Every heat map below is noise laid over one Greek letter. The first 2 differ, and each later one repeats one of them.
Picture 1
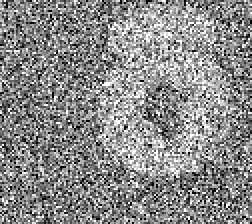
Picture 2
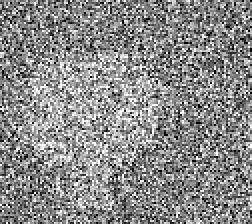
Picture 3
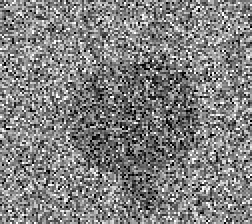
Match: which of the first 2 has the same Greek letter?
2
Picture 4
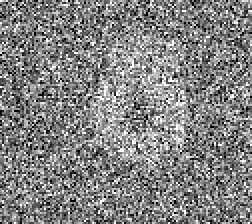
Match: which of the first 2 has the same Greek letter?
1
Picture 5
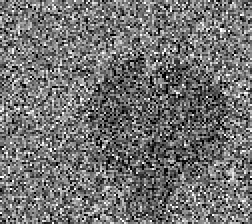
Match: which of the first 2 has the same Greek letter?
2
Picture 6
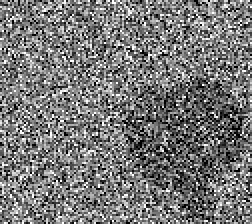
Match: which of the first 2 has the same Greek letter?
2
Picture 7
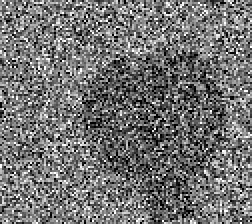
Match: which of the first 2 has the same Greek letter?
2
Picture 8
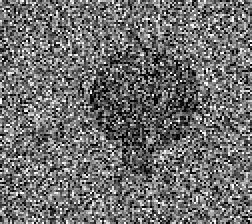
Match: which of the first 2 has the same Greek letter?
2
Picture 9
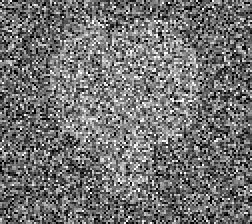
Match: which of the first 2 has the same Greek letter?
2
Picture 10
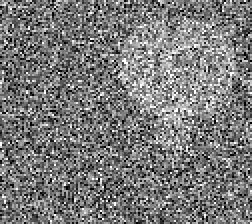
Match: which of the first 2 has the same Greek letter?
2
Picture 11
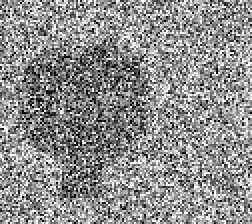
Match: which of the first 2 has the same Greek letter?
2
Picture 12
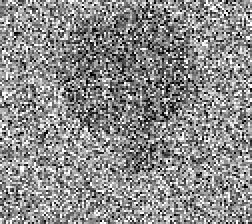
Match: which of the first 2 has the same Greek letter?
2
